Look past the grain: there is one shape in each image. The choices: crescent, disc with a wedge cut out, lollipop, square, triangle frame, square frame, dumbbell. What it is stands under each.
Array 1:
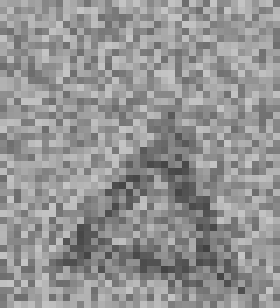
triangle frame
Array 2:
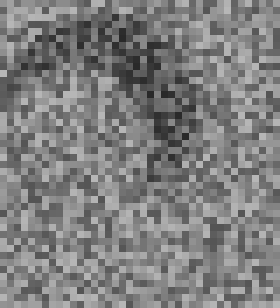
crescent
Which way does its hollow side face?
down and left
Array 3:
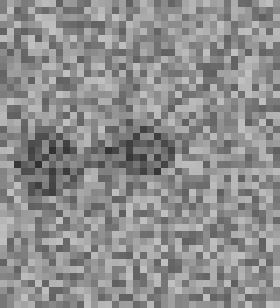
dumbbell
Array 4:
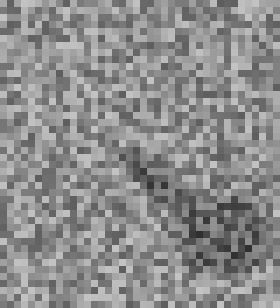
lollipop
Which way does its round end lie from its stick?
down and right
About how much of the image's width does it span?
half
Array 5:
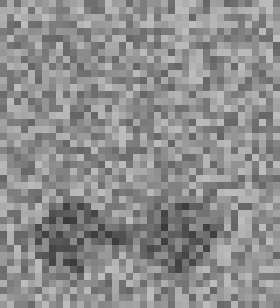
dumbbell
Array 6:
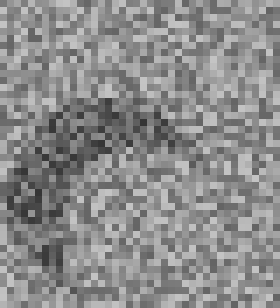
crescent
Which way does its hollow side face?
down and right
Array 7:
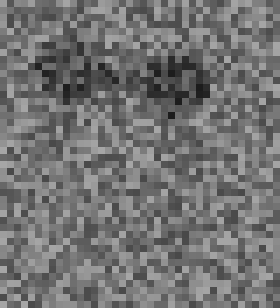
dumbbell
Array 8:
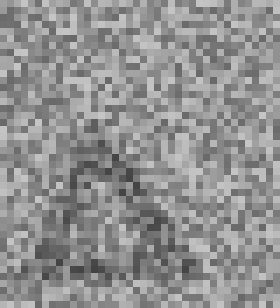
triangle frame
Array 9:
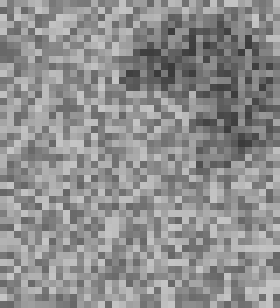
disc with a wedge cut out
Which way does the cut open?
down and left
